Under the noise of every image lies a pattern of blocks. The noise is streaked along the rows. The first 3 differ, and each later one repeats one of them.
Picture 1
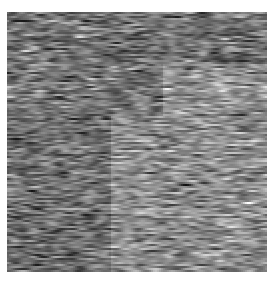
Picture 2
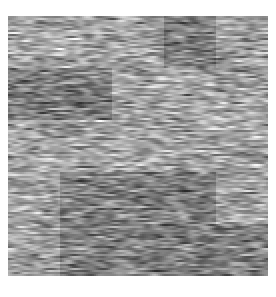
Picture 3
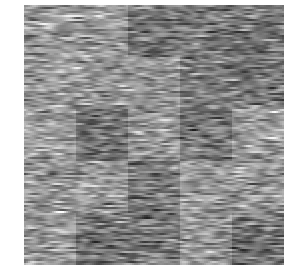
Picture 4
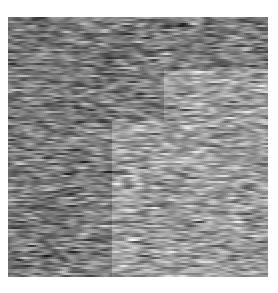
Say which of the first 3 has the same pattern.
1
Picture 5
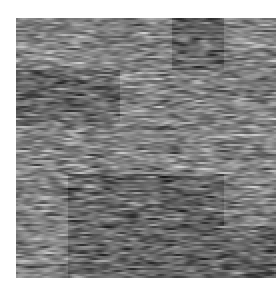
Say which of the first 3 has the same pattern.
2
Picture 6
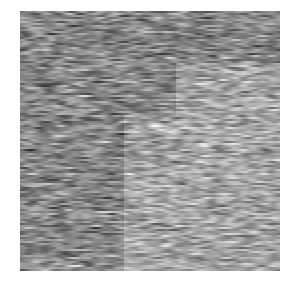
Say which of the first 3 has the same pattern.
1
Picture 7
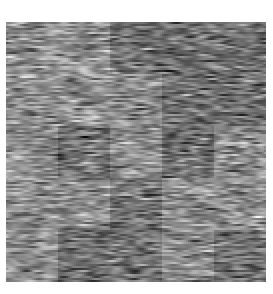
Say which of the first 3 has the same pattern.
3
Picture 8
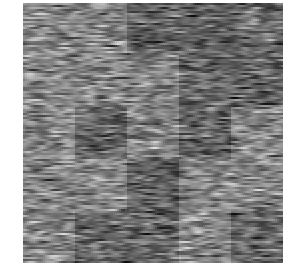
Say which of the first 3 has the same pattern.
3
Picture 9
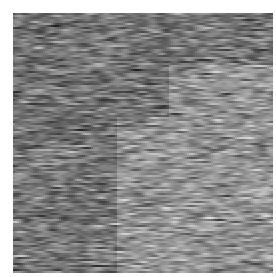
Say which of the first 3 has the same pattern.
1
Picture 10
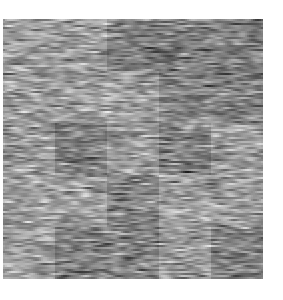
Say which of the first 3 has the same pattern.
3
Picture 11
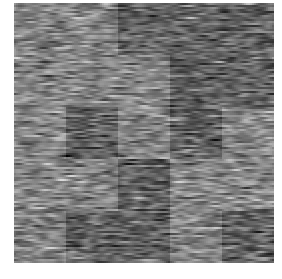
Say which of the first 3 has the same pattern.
3
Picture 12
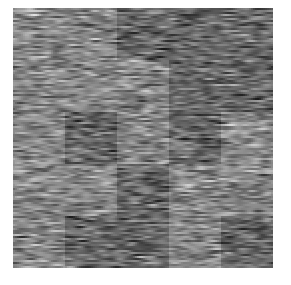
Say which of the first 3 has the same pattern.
3
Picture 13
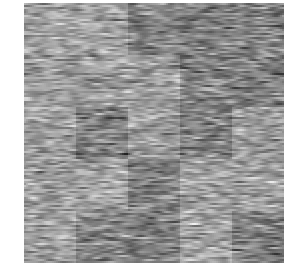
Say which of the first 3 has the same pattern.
3
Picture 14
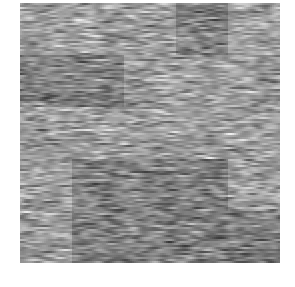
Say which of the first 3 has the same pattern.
2
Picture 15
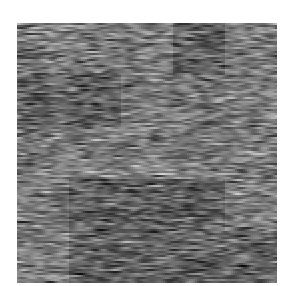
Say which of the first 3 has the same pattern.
2
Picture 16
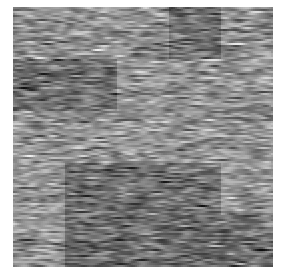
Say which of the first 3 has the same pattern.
2
